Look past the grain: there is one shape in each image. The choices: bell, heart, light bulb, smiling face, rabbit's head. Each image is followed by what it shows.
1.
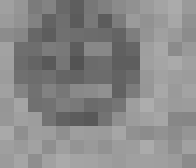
dark smiling face
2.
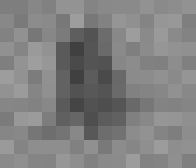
dark bell
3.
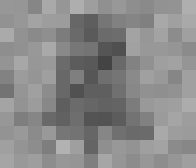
dark bell
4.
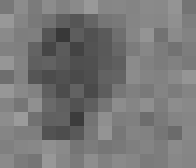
dark light bulb
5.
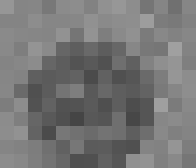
dark smiling face
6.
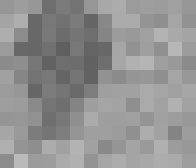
dark light bulb
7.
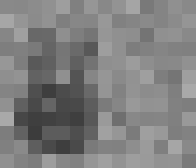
dark rabbit's head
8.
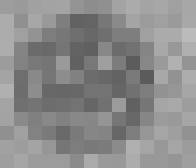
dark smiling face
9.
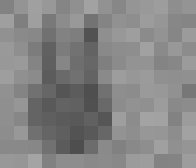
dark rabbit's head
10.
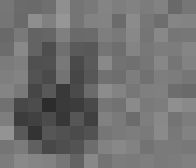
dark rabbit's head
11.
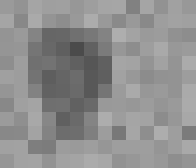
dark light bulb
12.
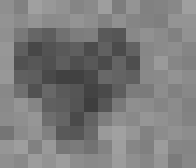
dark heart
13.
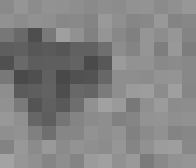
dark heart
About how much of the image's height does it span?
two thirds
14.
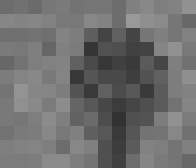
dark light bulb
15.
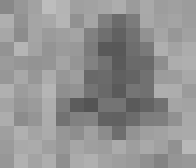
dark bell
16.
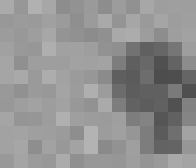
dark light bulb
